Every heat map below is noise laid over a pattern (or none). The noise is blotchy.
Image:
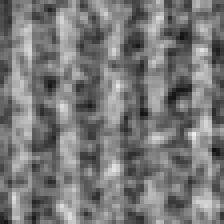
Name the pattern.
vertical stripes
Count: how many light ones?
5
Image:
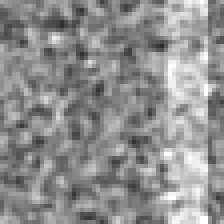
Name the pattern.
one vertical stripe
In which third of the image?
right
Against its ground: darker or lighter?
lighter
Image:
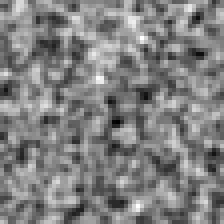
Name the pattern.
only noise
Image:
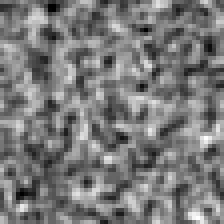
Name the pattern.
only noise
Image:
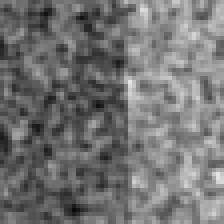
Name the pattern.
a sharp edge
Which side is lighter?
right
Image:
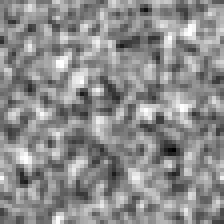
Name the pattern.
only noise
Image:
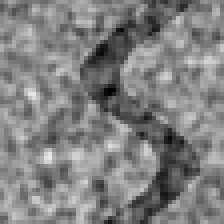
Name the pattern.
a wavy band
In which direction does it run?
top to bottom
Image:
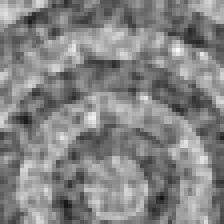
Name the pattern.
rings round one point
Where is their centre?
bottom middle
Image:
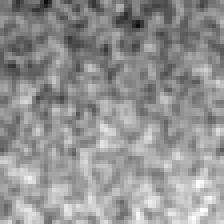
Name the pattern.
a smooth slope
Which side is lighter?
bottom
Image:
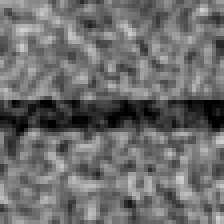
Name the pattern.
one horizontal stripe
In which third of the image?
middle
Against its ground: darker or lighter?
darker
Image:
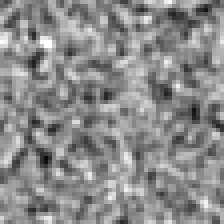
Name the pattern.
only noise
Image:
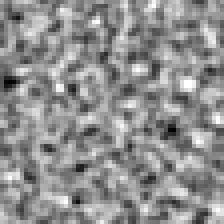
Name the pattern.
only noise
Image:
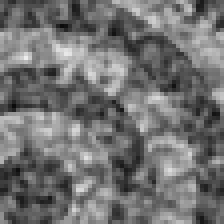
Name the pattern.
rings round one point
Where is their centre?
bottom left
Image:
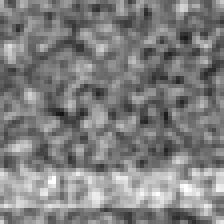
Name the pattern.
one horizontal stripe
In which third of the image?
bottom
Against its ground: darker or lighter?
lighter
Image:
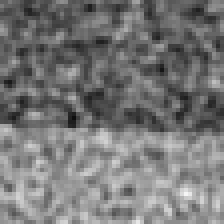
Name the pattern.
a sharp edge
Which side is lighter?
bottom
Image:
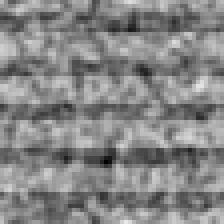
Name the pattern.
horizontal stripes
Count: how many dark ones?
5
